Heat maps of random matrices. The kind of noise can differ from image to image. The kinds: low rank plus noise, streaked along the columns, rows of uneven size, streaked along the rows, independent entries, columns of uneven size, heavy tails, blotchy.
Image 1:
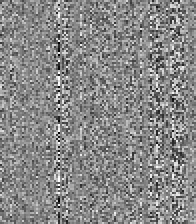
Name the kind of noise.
columns of uneven size
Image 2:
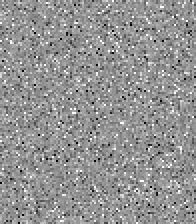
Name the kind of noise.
heavy tails
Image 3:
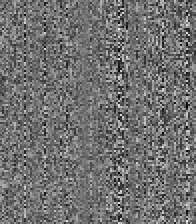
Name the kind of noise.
columns of uneven size
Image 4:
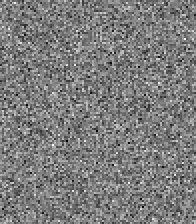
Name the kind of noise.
independent entries
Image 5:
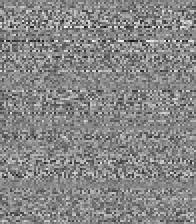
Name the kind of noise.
rows of uneven size
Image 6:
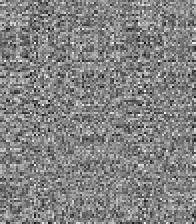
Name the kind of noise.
low rank plus noise
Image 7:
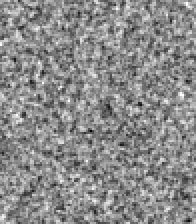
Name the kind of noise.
blotchy
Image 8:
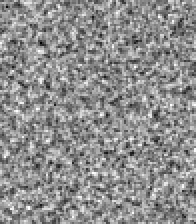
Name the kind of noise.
blotchy
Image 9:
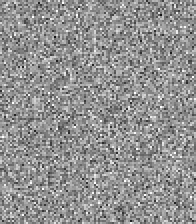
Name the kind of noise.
independent entries
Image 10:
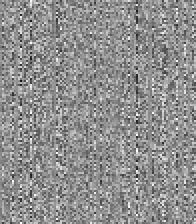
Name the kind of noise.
columns of uneven size
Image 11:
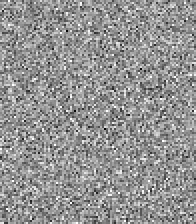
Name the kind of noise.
independent entries
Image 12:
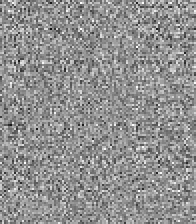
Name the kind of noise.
low rank plus noise
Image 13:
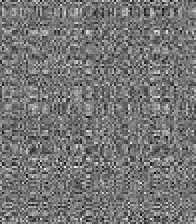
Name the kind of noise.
low rank plus noise
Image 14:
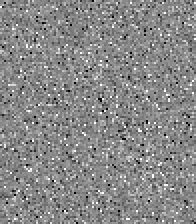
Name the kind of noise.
heavy tails
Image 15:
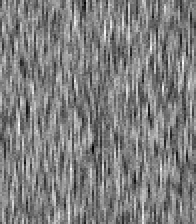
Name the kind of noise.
streaked along the columns
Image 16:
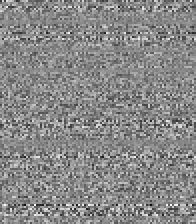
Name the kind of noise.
rows of uneven size
